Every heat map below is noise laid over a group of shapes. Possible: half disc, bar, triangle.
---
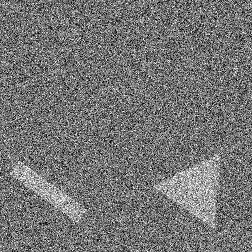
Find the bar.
bottom left
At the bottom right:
triangle
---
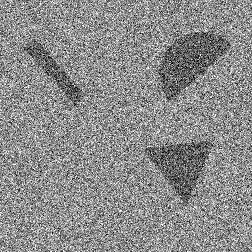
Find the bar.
top left
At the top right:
half disc
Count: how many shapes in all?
3
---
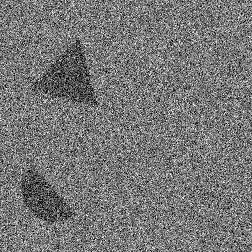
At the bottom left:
half disc
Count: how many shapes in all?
2
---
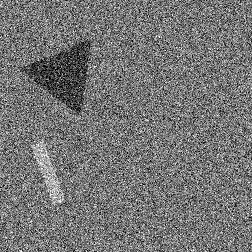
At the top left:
triangle
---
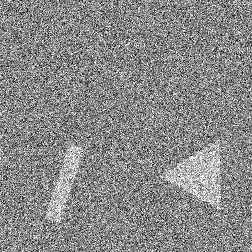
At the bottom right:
triangle
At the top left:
nothing
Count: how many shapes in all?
2
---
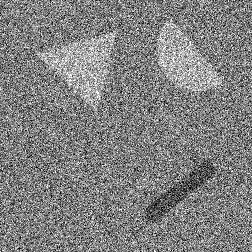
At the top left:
triangle
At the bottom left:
nothing
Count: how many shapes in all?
3
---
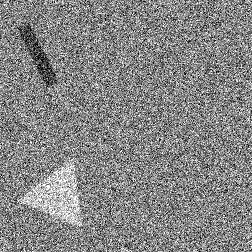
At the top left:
bar
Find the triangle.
bottom left
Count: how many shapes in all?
2
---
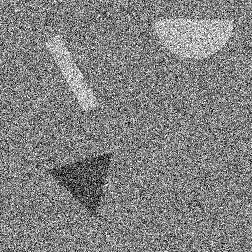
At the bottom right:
nothing
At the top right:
half disc
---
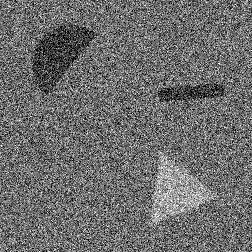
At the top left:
half disc
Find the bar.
top right
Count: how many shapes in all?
3
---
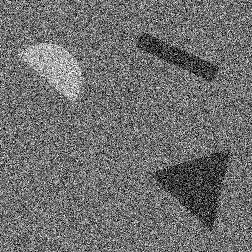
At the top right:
bar
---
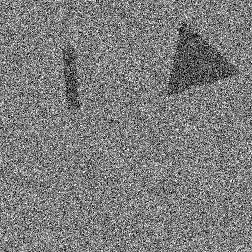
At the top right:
triangle
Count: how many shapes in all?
2
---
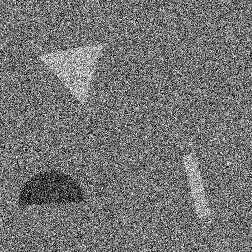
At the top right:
nothing
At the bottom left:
half disc
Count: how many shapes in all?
3
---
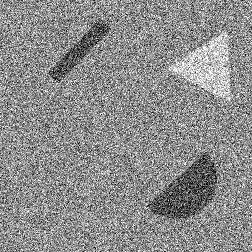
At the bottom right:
half disc
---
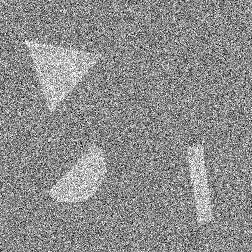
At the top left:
triangle
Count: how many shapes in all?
3
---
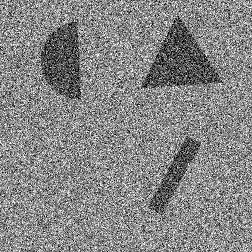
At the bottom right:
bar
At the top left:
half disc
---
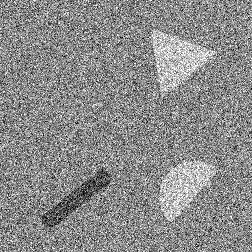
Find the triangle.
top right
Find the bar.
bottom left
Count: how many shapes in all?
3
